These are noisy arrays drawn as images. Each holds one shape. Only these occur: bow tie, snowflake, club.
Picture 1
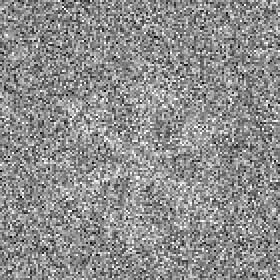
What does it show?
light snowflake
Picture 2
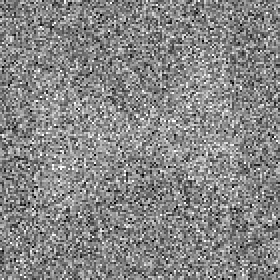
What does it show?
light bow tie
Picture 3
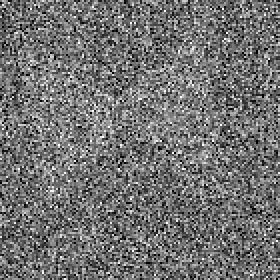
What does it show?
light bow tie
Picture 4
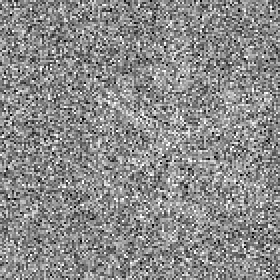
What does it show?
light snowflake
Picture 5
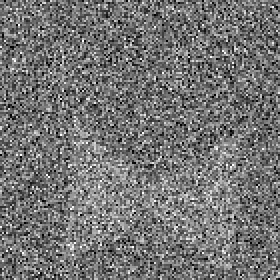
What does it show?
light bow tie
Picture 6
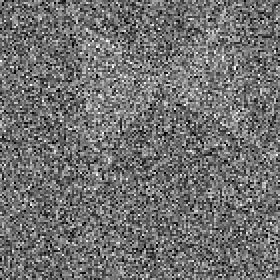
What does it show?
light bow tie
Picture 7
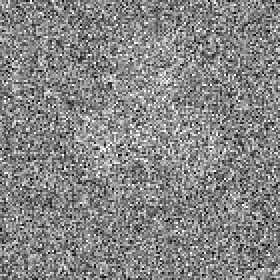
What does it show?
light club
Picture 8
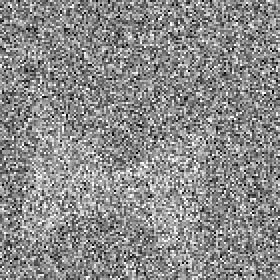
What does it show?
light bow tie
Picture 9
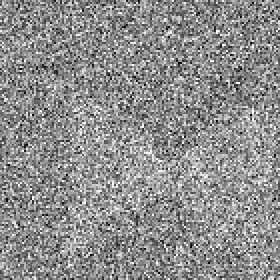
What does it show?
light bow tie
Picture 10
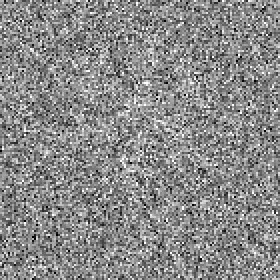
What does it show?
light snowflake
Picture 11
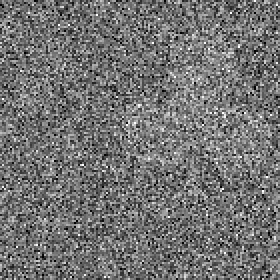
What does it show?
light club
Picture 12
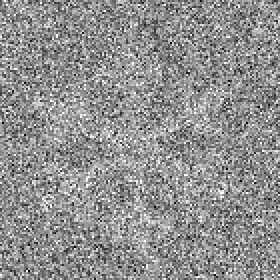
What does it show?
light snowflake
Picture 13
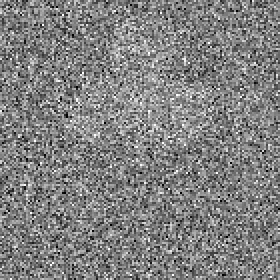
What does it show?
light club
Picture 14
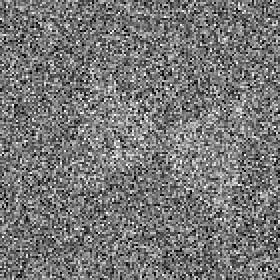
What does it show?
light bow tie
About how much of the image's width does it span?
two thirds
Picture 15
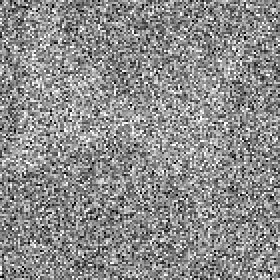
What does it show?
light bow tie
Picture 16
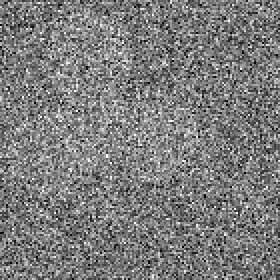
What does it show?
light club
